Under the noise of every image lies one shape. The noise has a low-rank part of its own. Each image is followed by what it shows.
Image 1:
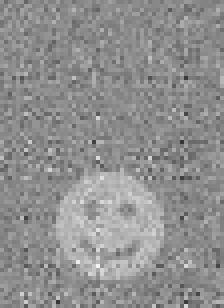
smiling face
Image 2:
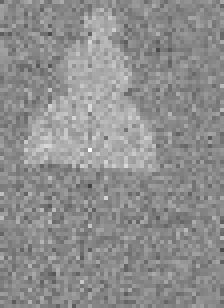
chess pawn
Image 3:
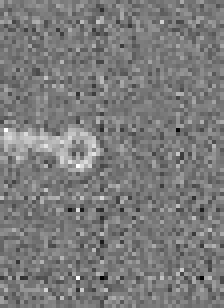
key
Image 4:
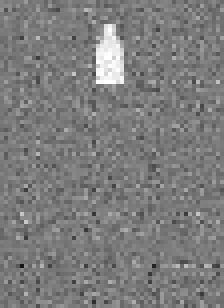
bottle
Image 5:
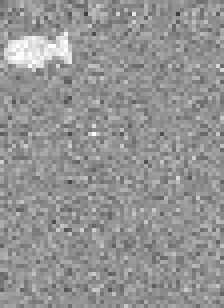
fish
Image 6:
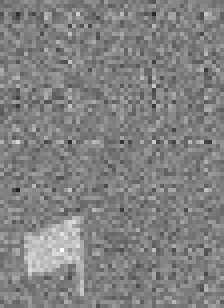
flag
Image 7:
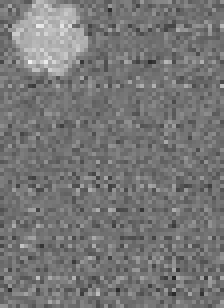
flower
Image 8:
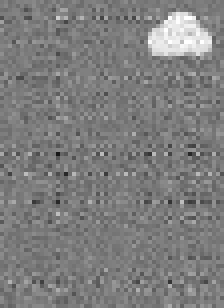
cloud
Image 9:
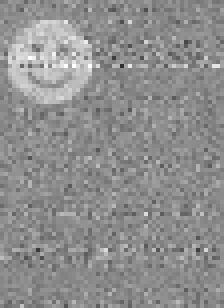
smiling face
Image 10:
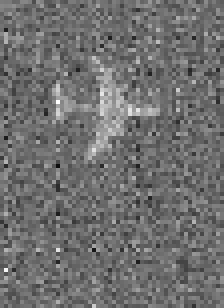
airplane
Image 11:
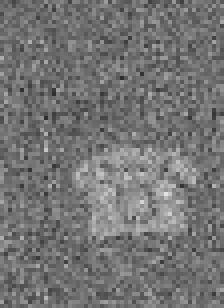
telephone
